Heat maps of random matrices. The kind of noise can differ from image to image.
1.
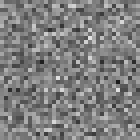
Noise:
low rank plus noise
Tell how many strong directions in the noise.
five to eight
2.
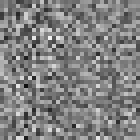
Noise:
low rank plus noise
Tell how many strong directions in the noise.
two
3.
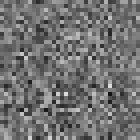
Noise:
low rank plus noise
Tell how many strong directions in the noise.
two
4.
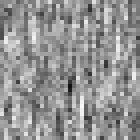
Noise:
streaked along the columns
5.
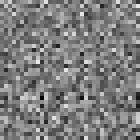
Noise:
low rank plus noise
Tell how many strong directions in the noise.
one
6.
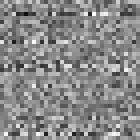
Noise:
rows of uneven size
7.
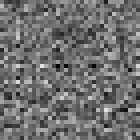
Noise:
low rank plus noise
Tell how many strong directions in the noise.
one
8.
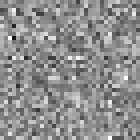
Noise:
low rank plus noise
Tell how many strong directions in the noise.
two
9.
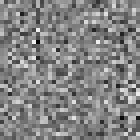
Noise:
low rank plus noise
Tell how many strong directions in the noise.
one
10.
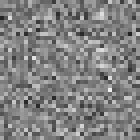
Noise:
low rank plus noise
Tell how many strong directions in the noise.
two
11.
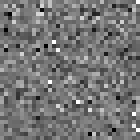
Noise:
heavy tails
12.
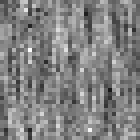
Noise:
streaked along the columns
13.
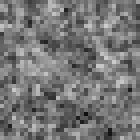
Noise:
blotchy
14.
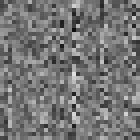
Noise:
columns of uneven size
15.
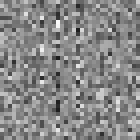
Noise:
columns of uneven size
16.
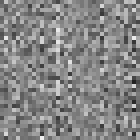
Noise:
columns of uneven size
